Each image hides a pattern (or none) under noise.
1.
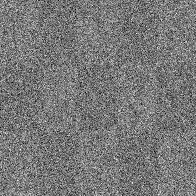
a checkerboard
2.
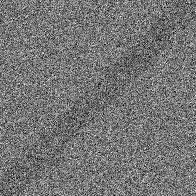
a diagonal band
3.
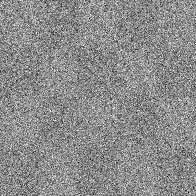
a checkerboard
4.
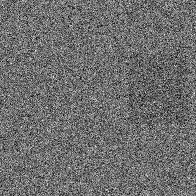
one block
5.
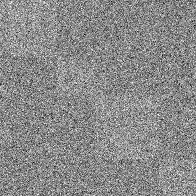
blocks along the diagonal
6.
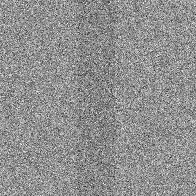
one band of columns
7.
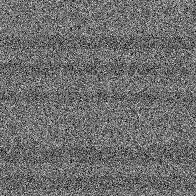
bands of rows
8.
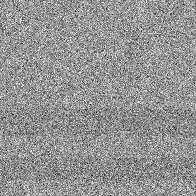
bands of rows
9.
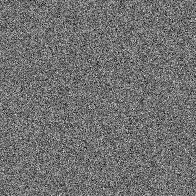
only noise
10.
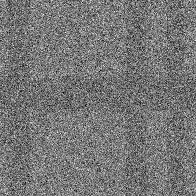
bands of rows crossing bands of columns
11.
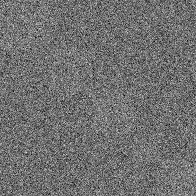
blocks along the diagonal
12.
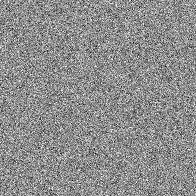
only noise
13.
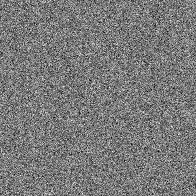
only noise
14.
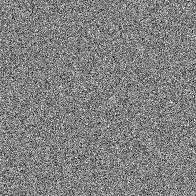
only noise
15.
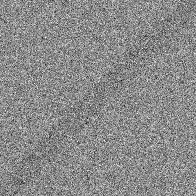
a diagonal band
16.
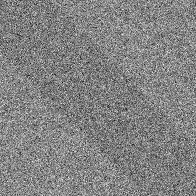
a diagonal band
